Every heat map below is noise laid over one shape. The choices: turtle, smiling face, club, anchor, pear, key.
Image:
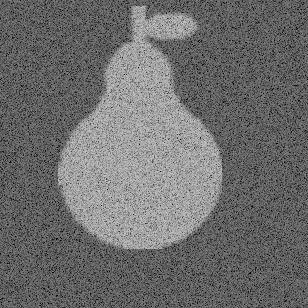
pear
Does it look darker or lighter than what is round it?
lighter
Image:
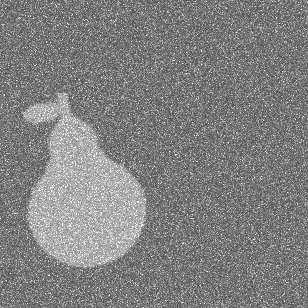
pear
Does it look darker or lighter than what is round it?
lighter
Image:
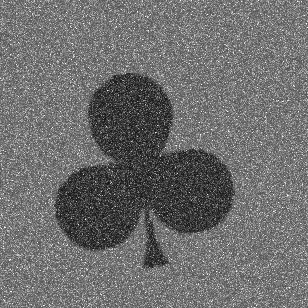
club
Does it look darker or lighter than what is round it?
darker
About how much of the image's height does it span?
two thirds
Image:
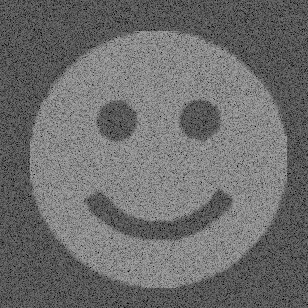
smiling face
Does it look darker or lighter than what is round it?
lighter
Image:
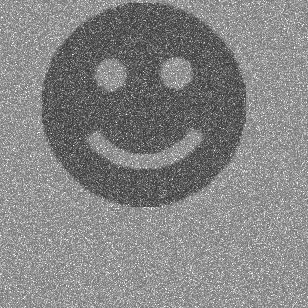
smiling face
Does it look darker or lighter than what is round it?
darker
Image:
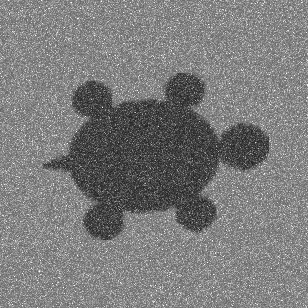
turtle
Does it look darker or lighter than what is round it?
darker
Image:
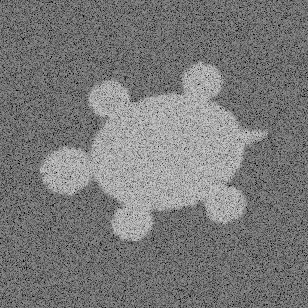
turtle
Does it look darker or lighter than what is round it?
lighter
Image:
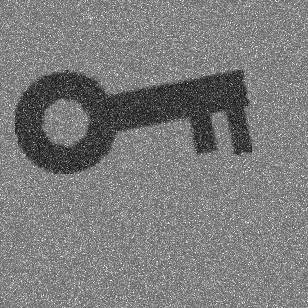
key
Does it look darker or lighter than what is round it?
darker
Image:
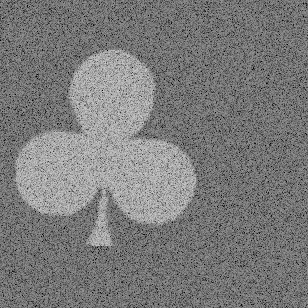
club
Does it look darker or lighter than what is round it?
lighter
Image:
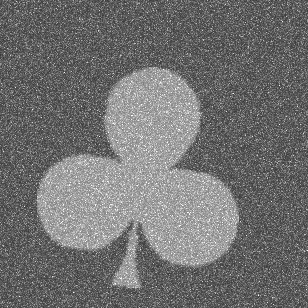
club
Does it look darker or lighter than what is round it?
lighter
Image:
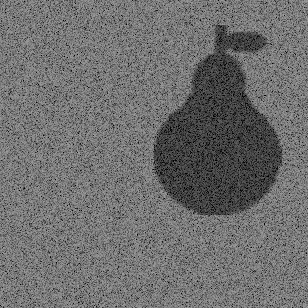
pear
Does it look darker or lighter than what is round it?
darker
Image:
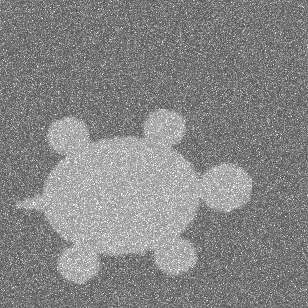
turtle
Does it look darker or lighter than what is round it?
lighter
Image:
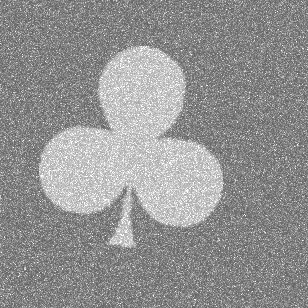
club
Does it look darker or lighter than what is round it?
lighter
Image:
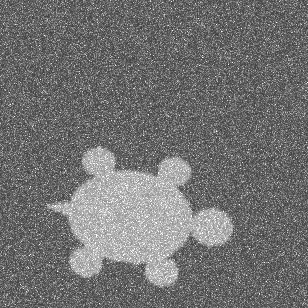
turtle
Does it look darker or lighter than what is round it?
lighter
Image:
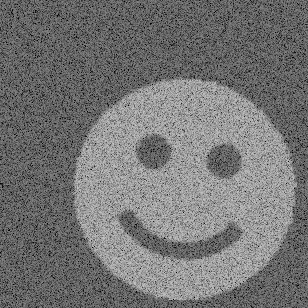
smiling face
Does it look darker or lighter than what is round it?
lighter
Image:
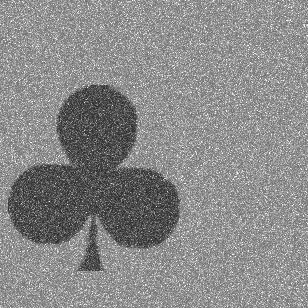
club
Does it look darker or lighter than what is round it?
darker
